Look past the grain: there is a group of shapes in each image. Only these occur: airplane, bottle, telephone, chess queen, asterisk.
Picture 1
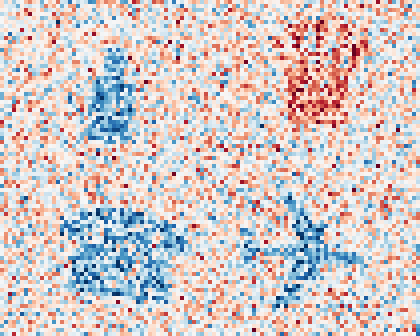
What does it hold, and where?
top left: blue bottle; top right: red chess queen; bottom left: blue telephone; bottom right: blue airplane
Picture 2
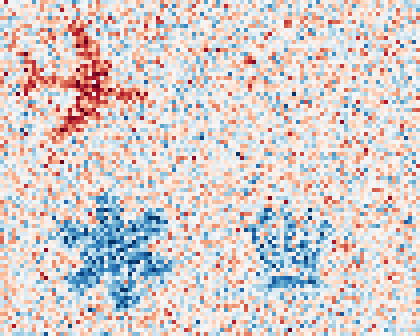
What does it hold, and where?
top left: red airplane; bottom left: blue asterisk; bottom right: blue chess queen
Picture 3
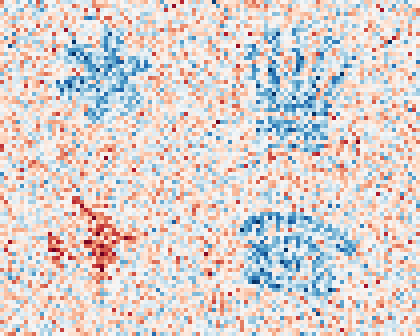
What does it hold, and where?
top left: blue asterisk; top right: blue chess queen; bottom left: red airplane; bottom right: blue telephone
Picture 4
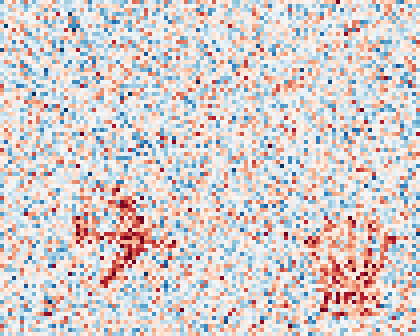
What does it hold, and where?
bottom left: red airplane; bottom right: red chess queen
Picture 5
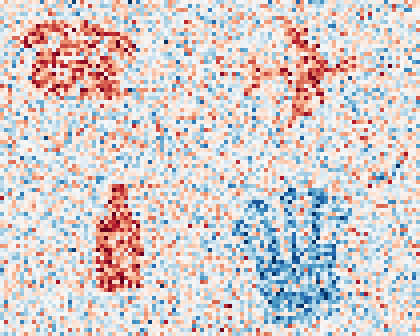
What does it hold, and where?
top left: red telephone; top right: red airplane; bottom left: red bottle; bottom right: blue chess queen
